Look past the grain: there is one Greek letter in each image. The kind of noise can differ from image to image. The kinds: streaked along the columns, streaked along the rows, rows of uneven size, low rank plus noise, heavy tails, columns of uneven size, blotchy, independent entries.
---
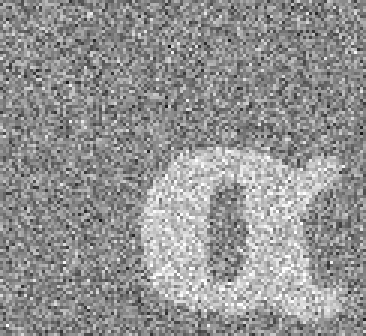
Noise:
independent entries
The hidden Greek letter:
alpha
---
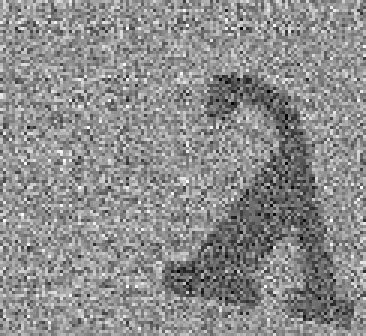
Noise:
low rank plus noise
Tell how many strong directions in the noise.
five to eight
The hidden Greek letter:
lambda
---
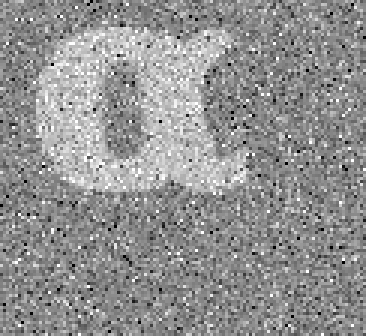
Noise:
heavy tails
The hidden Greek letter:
alpha
